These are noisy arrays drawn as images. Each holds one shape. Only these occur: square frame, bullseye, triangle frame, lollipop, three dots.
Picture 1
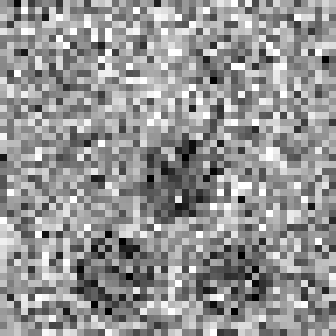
three dots
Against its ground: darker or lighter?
darker
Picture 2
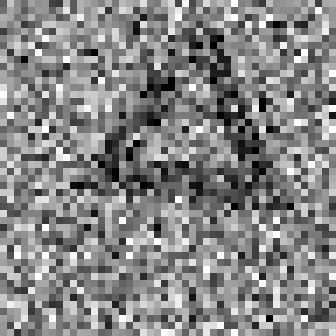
triangle frame
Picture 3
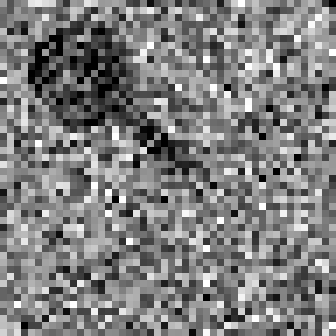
lollipop
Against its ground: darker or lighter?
darker
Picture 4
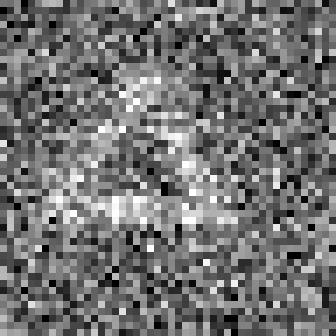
triangle frame
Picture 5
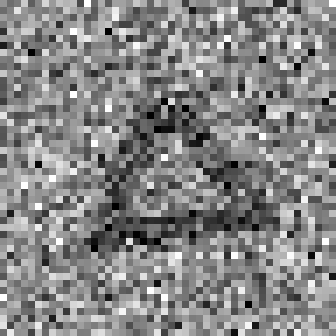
triangle frame
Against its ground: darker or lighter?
darker
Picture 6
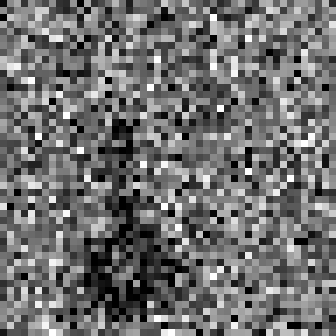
lollipop
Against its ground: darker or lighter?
darker
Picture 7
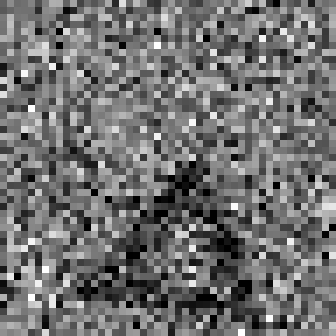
triangle frame
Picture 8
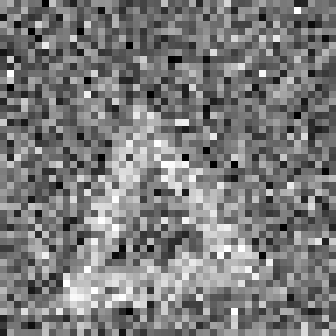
triangle frame
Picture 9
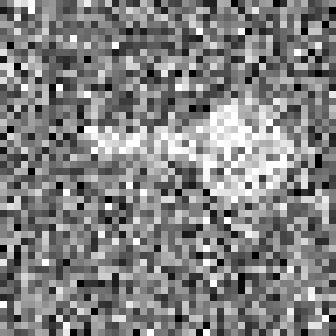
lollipop
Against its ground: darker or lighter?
lighter
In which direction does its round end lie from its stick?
right
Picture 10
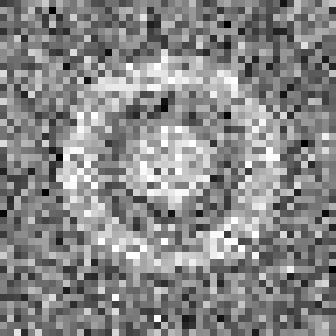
bullseye
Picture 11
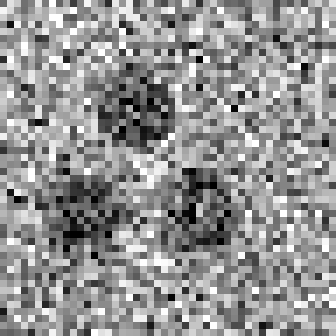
three dots
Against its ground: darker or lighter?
darker
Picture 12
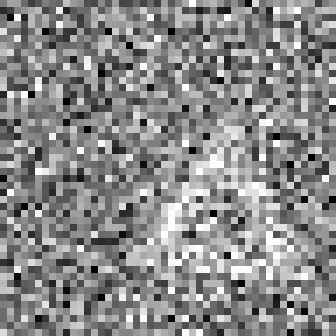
triangle frame
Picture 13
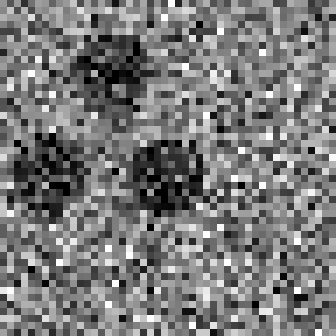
three dots
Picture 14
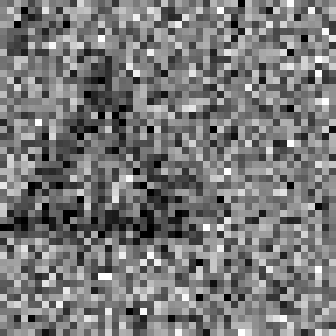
triangle frame
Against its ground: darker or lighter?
darker
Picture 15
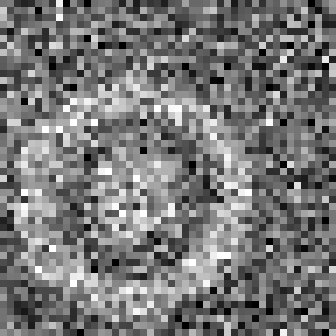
bullseye
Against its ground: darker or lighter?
lighter
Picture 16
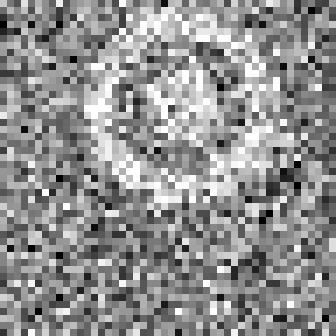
bullseye
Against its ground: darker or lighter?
lighter
